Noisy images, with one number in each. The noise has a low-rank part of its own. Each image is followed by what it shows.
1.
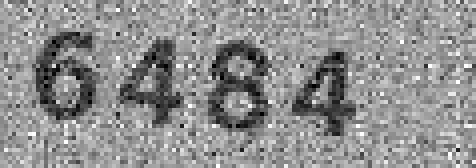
6484
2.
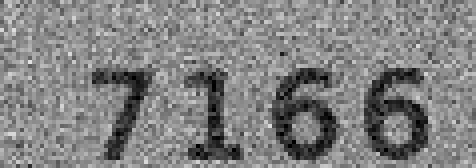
7166
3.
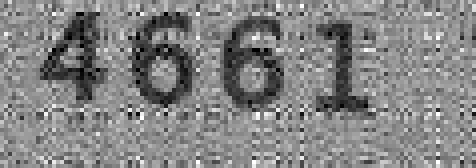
4661
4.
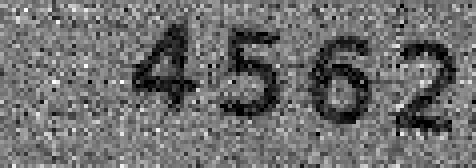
4562
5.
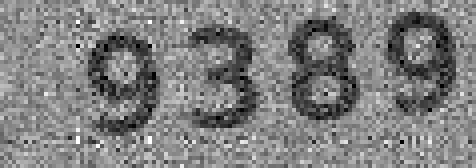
9389
